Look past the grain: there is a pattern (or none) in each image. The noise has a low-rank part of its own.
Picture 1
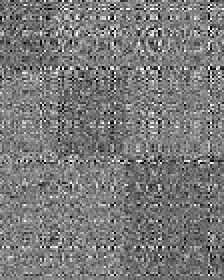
blocks along the diagonal
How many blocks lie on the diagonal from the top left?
3
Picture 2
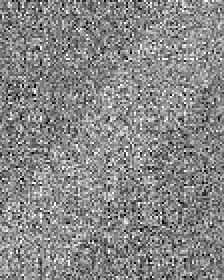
a diagonal band
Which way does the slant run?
bottom left to top right
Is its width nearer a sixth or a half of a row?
a half
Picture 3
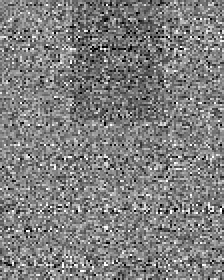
one block
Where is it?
top middle
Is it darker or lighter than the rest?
darker
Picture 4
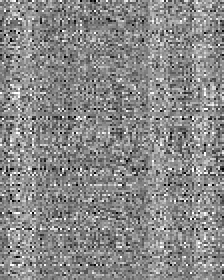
bands of columns
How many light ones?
3
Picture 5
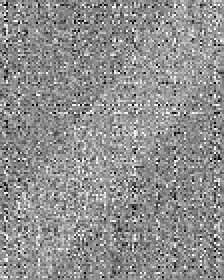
a diagonal band
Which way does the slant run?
bottom left to top right
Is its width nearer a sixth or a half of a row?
a half
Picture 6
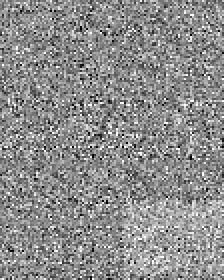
one block
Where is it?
bottom right
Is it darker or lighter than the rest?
lighter
